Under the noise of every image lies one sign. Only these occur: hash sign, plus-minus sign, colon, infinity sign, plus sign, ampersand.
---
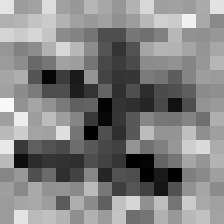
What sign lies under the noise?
plus-minus sign
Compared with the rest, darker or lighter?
darker
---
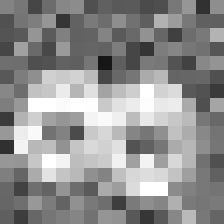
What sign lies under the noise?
infinity sign
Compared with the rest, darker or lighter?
lighter
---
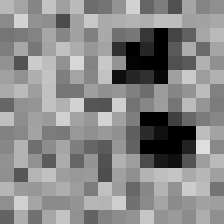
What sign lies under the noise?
colon
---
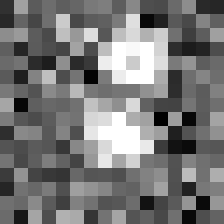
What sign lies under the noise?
colon
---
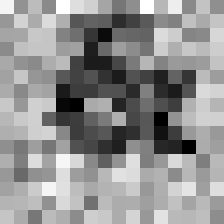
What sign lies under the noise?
ampersand
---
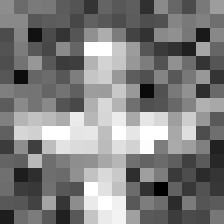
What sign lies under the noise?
plus sign
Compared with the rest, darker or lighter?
lighter
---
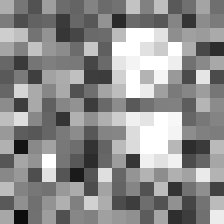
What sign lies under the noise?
colon
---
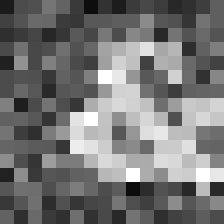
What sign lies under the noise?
ampersand
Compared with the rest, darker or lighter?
lighter
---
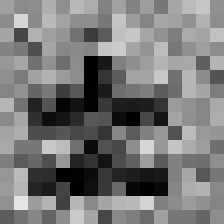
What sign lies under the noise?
plus-minus sign
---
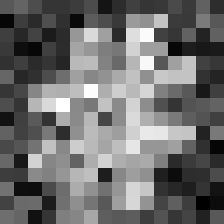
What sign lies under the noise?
hash sign
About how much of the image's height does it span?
nearly all
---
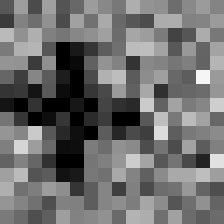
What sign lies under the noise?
plus sign
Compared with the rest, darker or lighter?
darker
